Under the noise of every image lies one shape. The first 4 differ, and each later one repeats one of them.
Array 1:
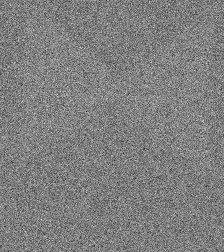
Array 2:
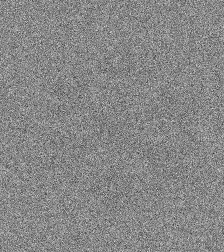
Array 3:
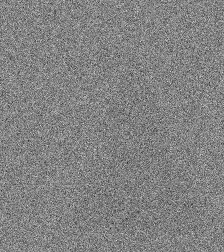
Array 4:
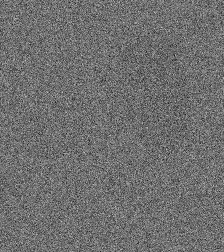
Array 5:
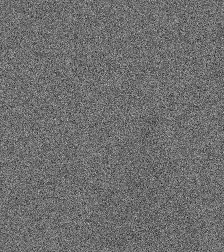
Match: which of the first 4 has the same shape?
3
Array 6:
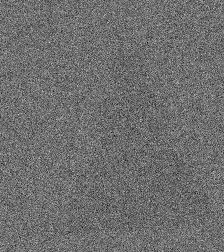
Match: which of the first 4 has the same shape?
3
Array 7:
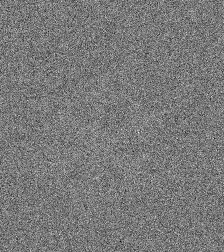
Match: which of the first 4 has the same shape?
2
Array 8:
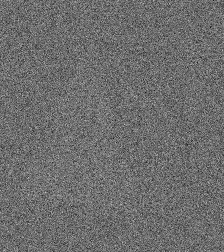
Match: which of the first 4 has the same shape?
3
